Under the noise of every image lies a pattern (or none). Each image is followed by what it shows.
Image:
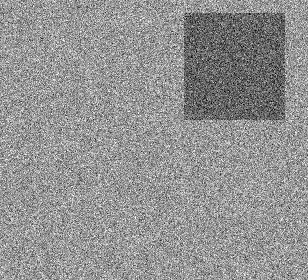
one block
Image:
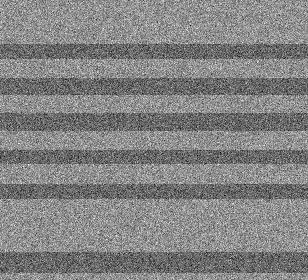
bands of rows
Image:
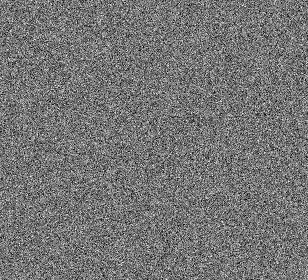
only noise
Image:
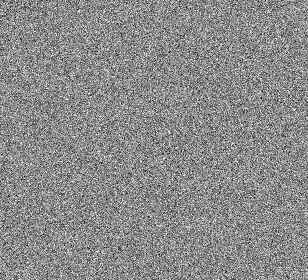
only noise
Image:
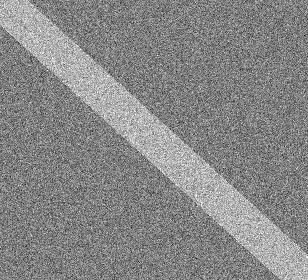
a diagonal band
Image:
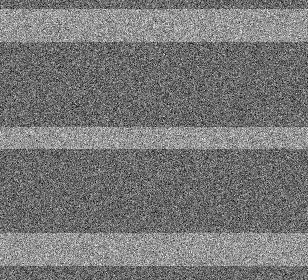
bands of rows
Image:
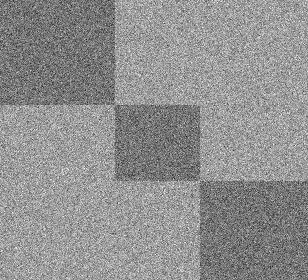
blocks along the diagonal
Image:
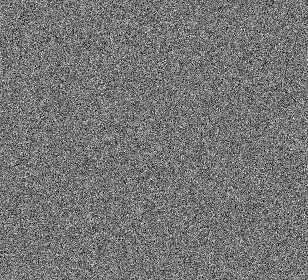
only noise
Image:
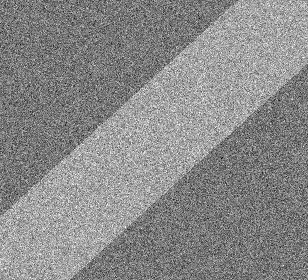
a diagonal band
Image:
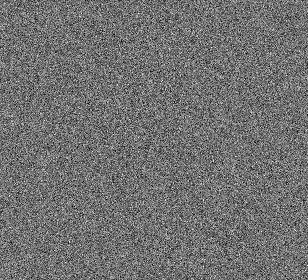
only noise
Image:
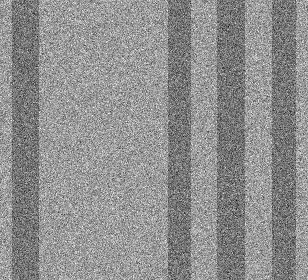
bands of columns
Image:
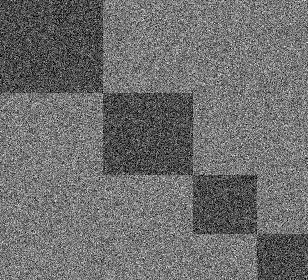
blocks along the diagonal
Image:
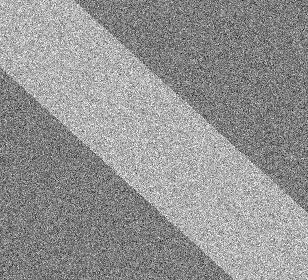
a diagonal band
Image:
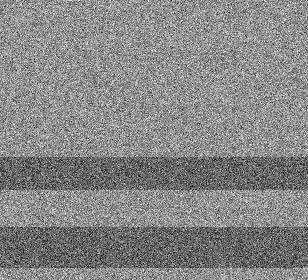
bands of rows
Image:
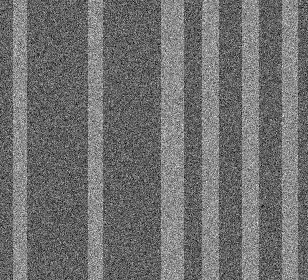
bands of columns
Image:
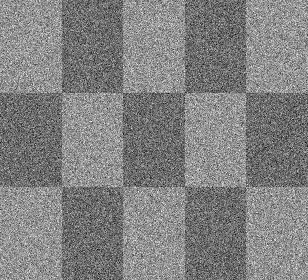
a checkerboard
